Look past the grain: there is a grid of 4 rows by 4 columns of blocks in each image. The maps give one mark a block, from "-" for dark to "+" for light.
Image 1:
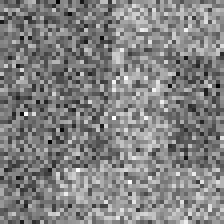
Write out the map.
- - + +
- - + -
- - + -
- + + +
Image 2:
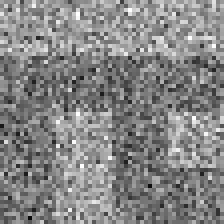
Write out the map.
+ + + +
- - - -
- + - +
- + - -
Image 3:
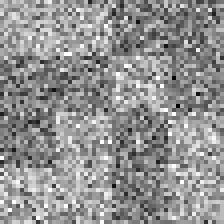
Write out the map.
+ + - -
- - + -
- + - +
+ + - +
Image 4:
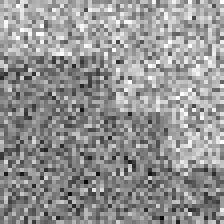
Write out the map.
+ + + +
- - + +
- - - +
- - - -
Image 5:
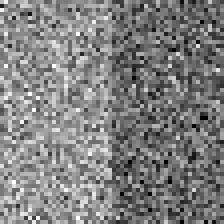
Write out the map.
+ + - -
+ + - -
+ + - -
+ + - -
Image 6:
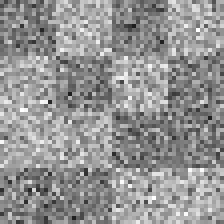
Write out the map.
- + - +
+ - + -
+ + - -
- - + +
